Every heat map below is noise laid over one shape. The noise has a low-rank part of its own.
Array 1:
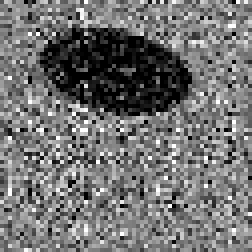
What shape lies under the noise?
ellipse
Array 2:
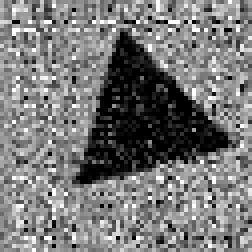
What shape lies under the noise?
triangle
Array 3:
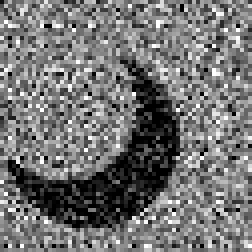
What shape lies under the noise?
crescent
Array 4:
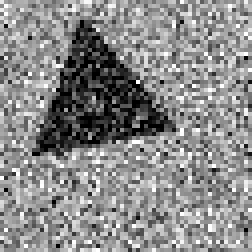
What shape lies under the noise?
triangle
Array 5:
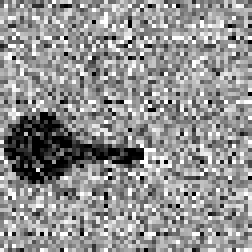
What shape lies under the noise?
lollipop
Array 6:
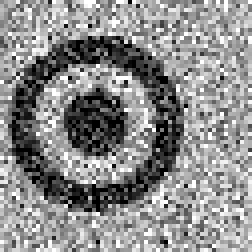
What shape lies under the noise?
bullseye
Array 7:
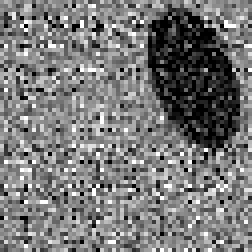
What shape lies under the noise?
ellipse
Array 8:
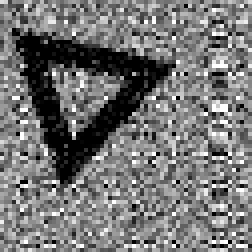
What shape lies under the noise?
triangle frame
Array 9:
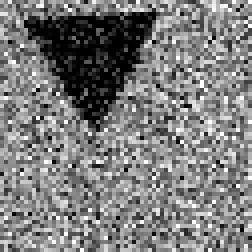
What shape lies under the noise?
triangle
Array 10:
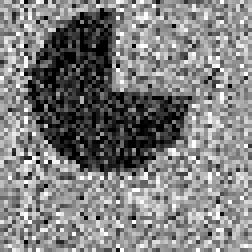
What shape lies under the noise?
disc with a wedge cut out
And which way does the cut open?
up and right
